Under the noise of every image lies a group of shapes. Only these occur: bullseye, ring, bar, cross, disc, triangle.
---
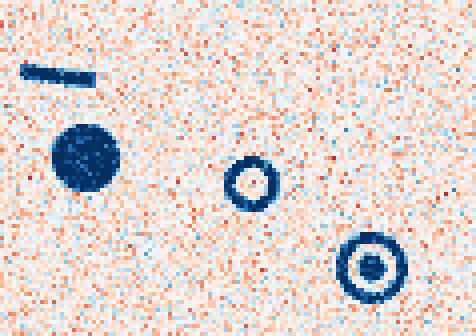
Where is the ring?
centre
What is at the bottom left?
nothing
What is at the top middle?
nothing
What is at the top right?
nothing
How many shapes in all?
4
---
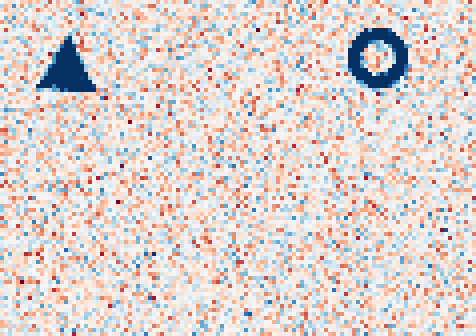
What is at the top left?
triangle
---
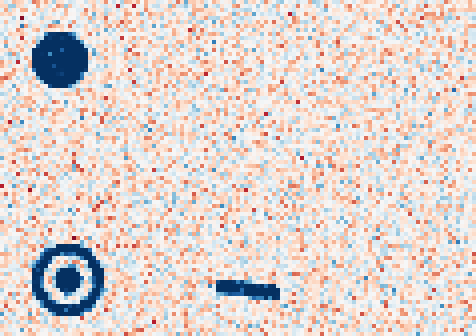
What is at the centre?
nothing
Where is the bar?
bottom middle
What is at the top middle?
nothing
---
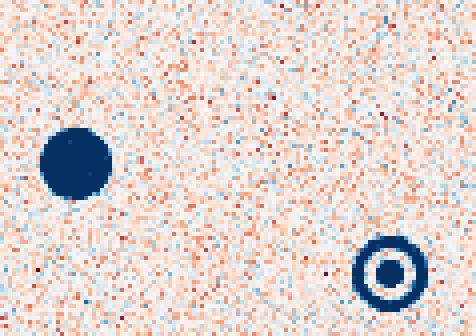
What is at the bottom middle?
nothing
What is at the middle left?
disc
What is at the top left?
nothing
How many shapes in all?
2
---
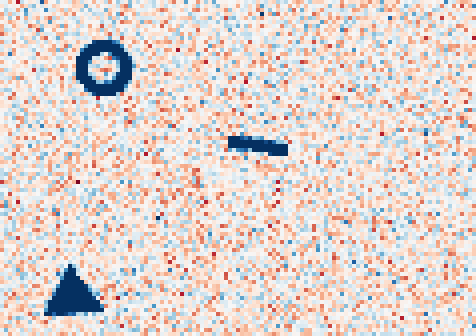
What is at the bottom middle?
nothing
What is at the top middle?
nothing
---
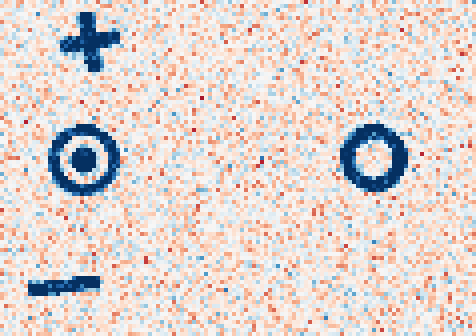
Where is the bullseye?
middle left
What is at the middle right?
ring
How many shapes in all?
4
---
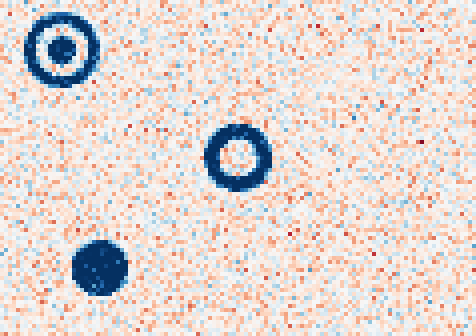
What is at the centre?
ring
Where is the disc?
bottom left
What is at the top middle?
nothing
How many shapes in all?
3
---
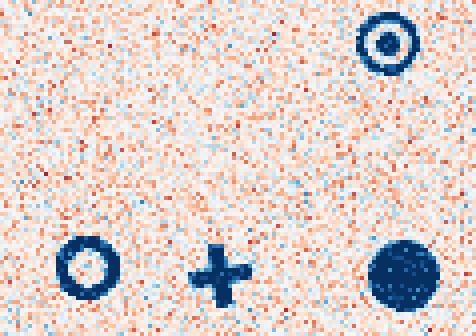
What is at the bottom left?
ring
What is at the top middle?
nothing
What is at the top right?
bullseye
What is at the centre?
nothing
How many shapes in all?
4
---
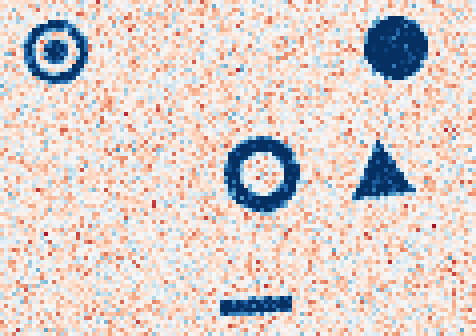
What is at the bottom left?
nothing
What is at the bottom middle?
bar
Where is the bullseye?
top left
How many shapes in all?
5
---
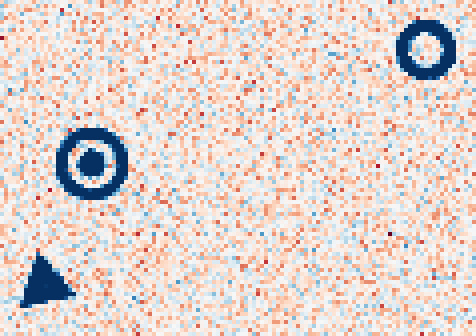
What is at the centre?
nothing
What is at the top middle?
nothing
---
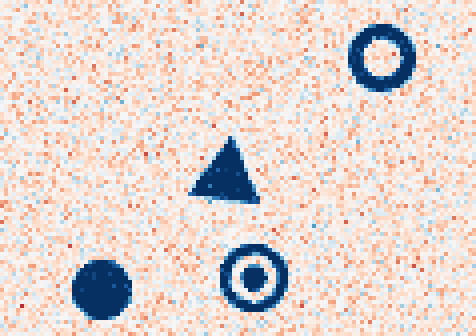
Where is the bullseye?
bottom middle
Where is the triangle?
centre
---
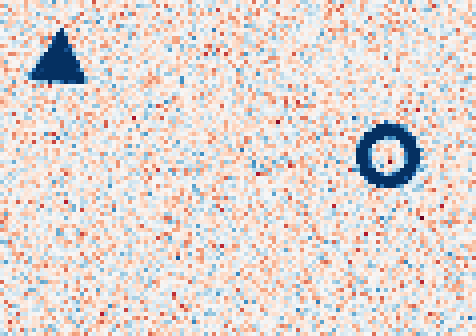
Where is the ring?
middle right
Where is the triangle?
top left
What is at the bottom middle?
nothing
